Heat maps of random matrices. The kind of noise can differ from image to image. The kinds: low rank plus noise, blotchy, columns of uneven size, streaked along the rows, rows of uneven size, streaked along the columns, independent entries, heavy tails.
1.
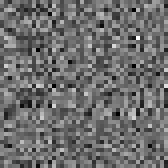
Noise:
low rank plus noise
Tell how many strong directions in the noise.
two
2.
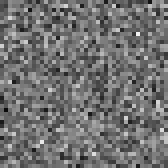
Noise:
independent entries
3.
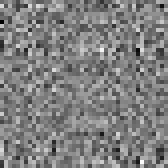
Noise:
low rank plus noise
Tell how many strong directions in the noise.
three or four
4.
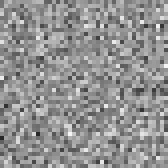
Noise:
low rank plus noise
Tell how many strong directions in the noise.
five to eight
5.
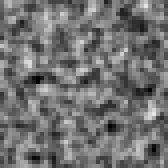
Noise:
blotchy
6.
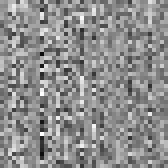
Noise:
columns of uneven size
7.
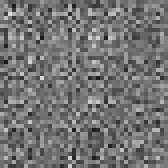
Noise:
low rank plus noise
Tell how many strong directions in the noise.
two
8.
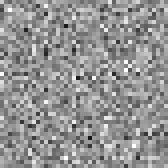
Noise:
low rank plus noise
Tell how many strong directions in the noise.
five to eight
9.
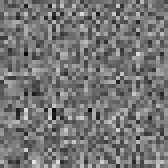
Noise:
low rank plus noise
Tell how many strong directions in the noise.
three or four
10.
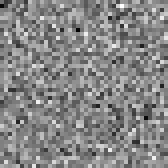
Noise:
independent entries
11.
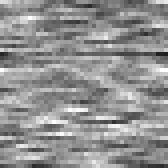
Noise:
streaked along the rows
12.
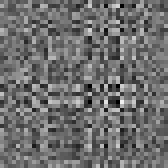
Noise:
low rank plus noise
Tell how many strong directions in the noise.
one
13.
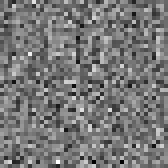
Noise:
low rank plus noise
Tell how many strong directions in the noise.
five to eight
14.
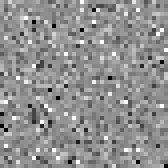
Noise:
heavy tails
